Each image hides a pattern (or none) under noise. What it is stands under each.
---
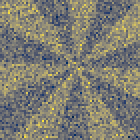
spokes from one point
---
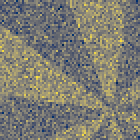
spokes from one point
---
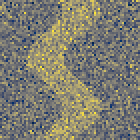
a wavy band
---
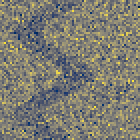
a wavy band
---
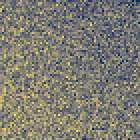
a smooth slope
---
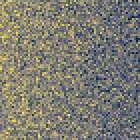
a smooth slope
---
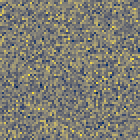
only noise
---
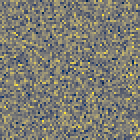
only noise
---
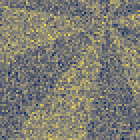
spokes from one point
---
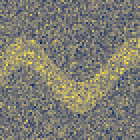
a wavy band
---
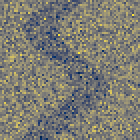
a wavy band
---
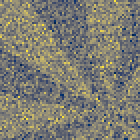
spokes from one point
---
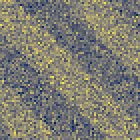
diagonal stripes
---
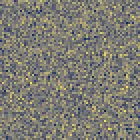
only noise
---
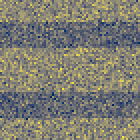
horizontal stripes
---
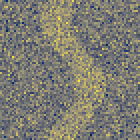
a wavy band
